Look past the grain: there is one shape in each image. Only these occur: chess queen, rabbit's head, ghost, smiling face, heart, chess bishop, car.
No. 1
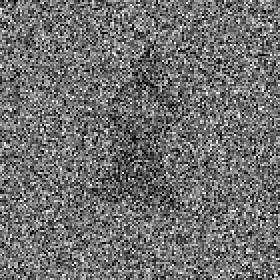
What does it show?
dark chess bishop
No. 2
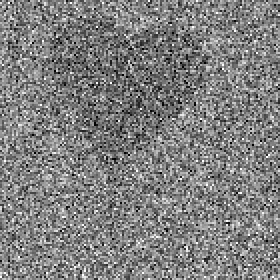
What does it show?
dark heart
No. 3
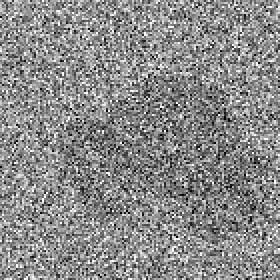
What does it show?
dark car
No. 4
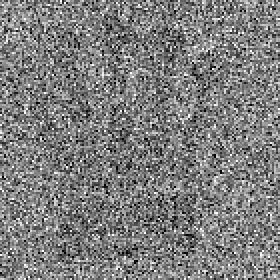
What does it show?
dark chess queen
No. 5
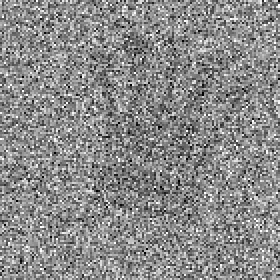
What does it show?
dark chess queen
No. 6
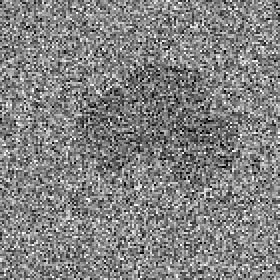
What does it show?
dark car
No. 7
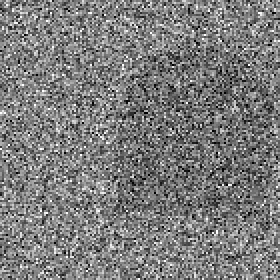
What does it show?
dark ghost
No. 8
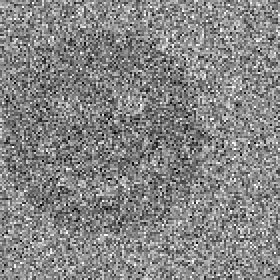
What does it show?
dark smiling face
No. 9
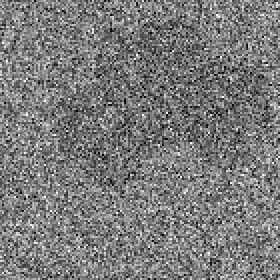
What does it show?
dark car
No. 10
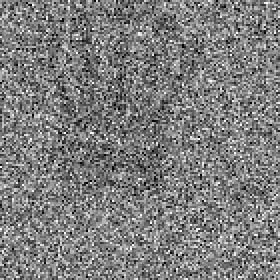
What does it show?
dark chess queen
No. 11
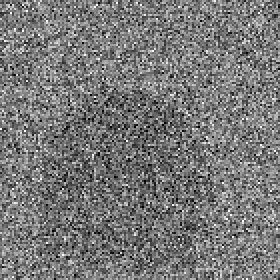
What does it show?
dark ghost
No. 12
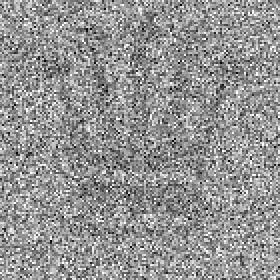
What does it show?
dark chess queen
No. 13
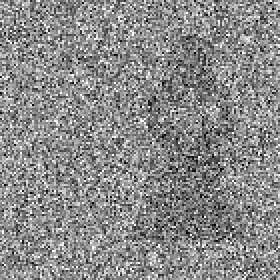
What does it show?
dark chess bishop
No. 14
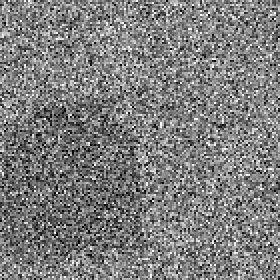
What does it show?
dark ghost
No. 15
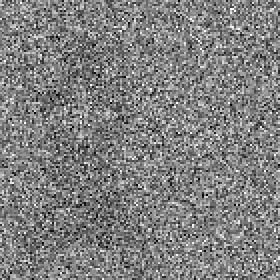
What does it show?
dark chess bishop
